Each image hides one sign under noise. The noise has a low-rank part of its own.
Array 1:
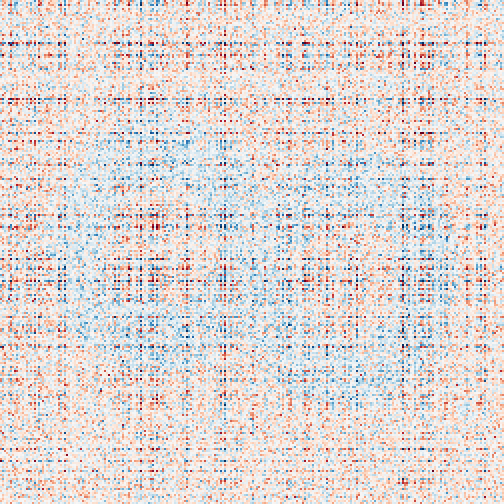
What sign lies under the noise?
infinity sign
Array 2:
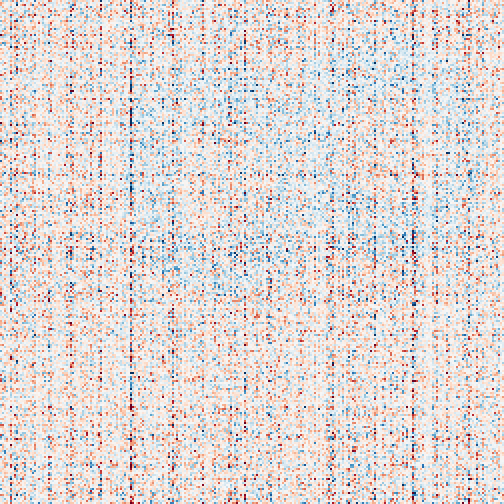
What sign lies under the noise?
infinity sign
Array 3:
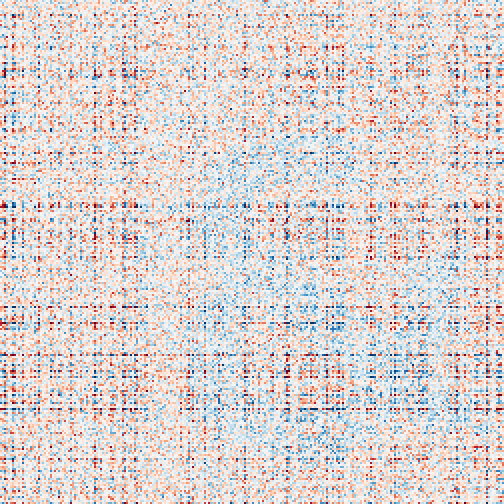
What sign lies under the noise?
ampersand
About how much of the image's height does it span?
two thirds
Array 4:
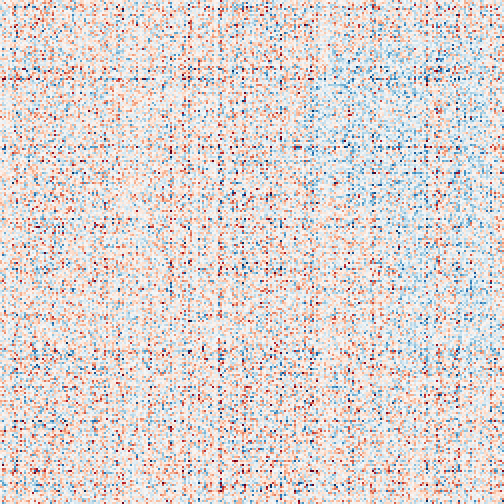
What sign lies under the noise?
pilcrow
